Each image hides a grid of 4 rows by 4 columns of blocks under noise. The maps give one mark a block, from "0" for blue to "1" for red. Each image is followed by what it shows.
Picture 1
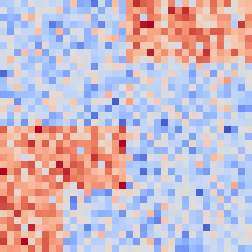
0 0 1 1
0 0 0 0
1 1 0 0
1 0 0 0
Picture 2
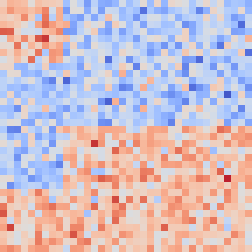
1 0 0 0
0 0 0 0
0 1 1 1
1 1 1 1
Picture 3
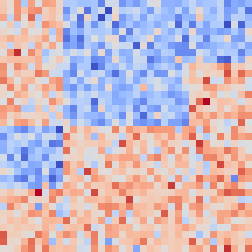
1 0 0 0
1 0 0 1
0 1 1 1
1 1 1 1
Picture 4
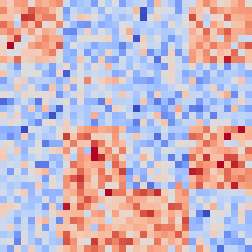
1 0 0 1
0 0 0 0
0 1 0 1
0 1 1 0
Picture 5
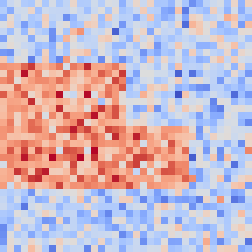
0 0 0 0
1 1 0 0
1 1 1 0
0 0 0 0
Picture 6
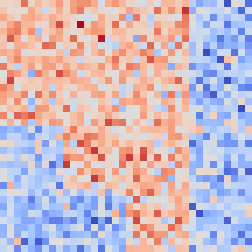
1 1 1 0
1 1 1 0
0 1 1 0
0 0 1 0
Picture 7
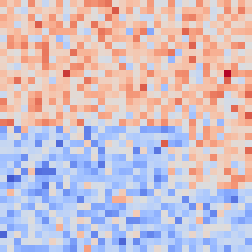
1 1 1 1
1 1 1 1
0 0 0 1
0 0 0 0
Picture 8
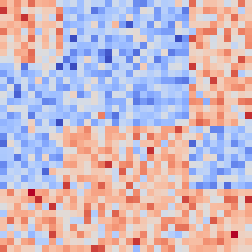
1 0 0 1
0 0 0 1
0 1 1 0
1 1 1 1
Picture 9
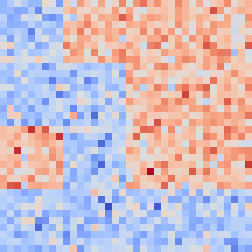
0 1 1 1
0 0 1 1
1 0 1 1
0 0 0 0
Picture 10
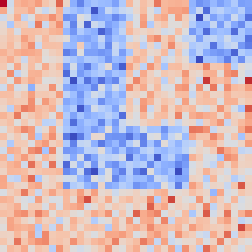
1 0 1 0
1 0 1 1
1 0 0 1
1 1 1 1
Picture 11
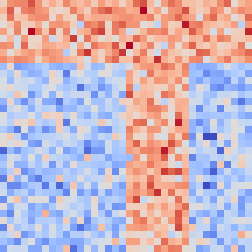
1 1 1 1
0 0 1 0
0 0 1 0
0 0 1 0
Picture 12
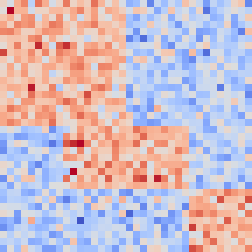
1 1 0 0
1 1 0 0
0 1 1 0
0 0 0 1
